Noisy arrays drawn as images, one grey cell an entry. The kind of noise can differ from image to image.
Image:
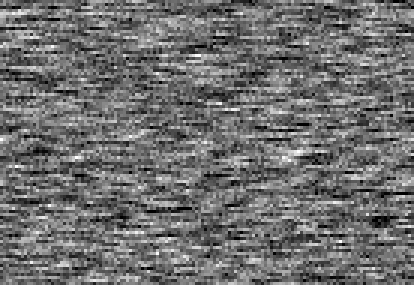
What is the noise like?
streaked along the rows
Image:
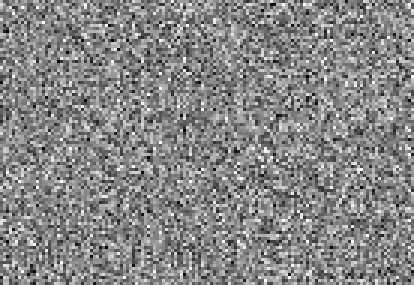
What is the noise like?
low rank plus noise
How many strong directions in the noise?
three or four
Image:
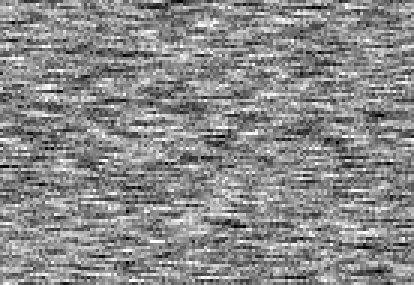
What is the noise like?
streaked along the rows
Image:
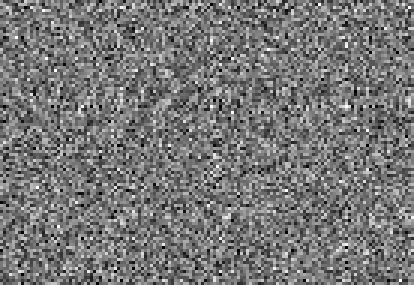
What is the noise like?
low rank plus noise
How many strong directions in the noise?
five to eight
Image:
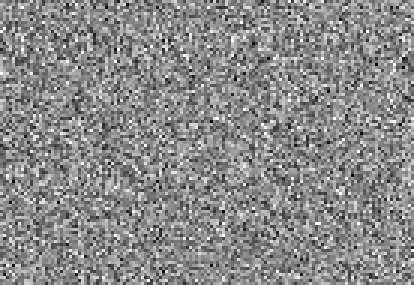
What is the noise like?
low rank plus noise
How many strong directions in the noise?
one
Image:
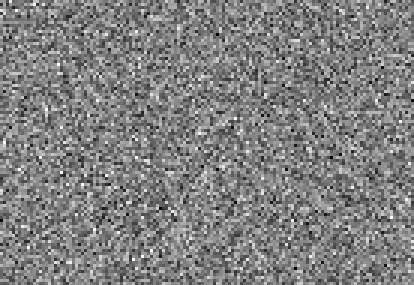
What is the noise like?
independent entries
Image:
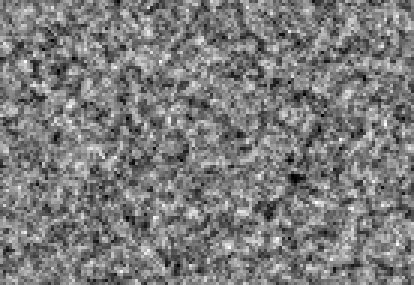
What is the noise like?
blotchy
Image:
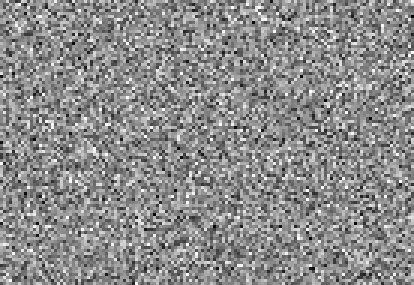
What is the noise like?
independent entries
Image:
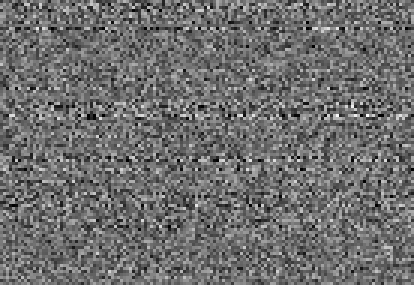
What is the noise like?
rows of uneven size
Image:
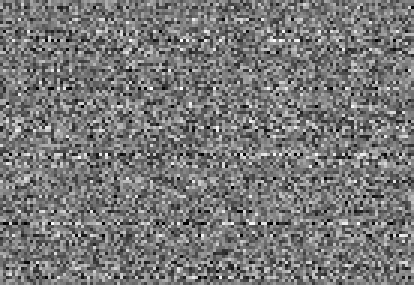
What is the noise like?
rows of uneven size
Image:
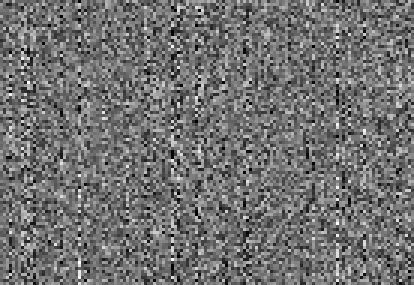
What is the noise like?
columns of uneven size
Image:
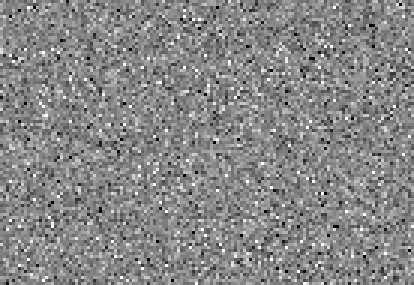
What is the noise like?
heavy tails
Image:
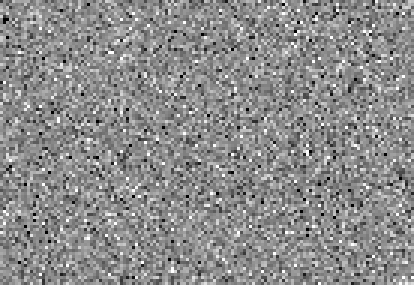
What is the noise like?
heavy tails
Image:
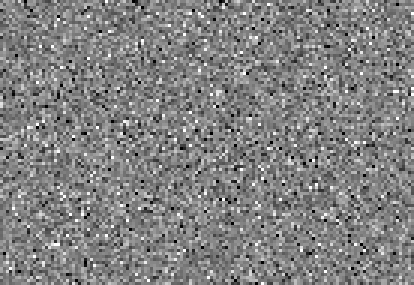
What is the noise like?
heavy tails
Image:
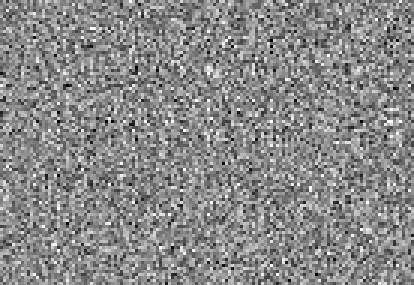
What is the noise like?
low rank plus noise
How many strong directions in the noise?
five to eight
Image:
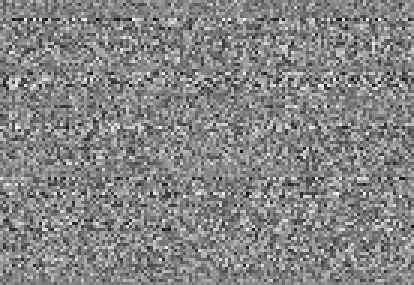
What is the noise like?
rows of uneven size
